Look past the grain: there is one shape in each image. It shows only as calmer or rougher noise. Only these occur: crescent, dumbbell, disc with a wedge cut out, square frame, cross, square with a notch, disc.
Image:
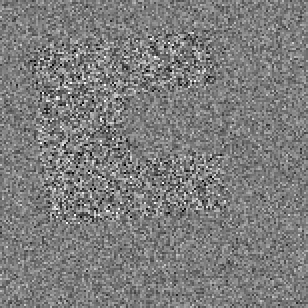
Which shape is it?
square with a notch
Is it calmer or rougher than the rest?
rougher
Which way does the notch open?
right
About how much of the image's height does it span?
two thirds
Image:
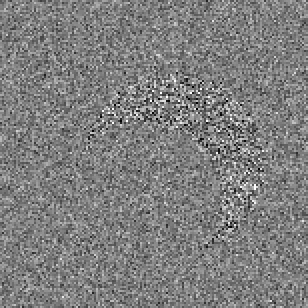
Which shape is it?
crescent
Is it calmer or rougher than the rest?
rougher
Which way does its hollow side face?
down and left
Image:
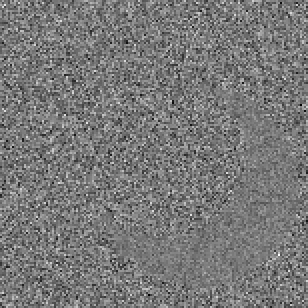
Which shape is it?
crescent
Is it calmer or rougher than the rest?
calmer
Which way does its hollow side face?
up and left
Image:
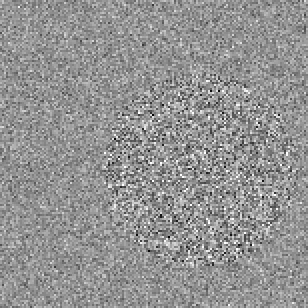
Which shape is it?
disc
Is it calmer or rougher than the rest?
rougher
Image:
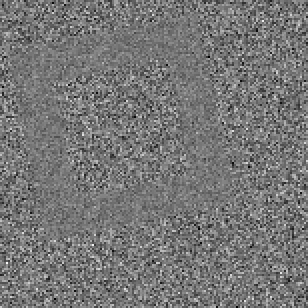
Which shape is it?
square frame
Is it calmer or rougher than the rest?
calmer
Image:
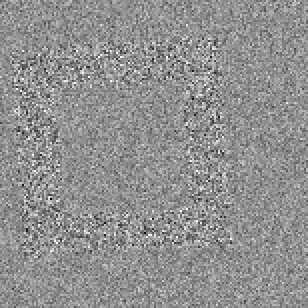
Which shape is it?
square frame
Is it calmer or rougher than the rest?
rougher
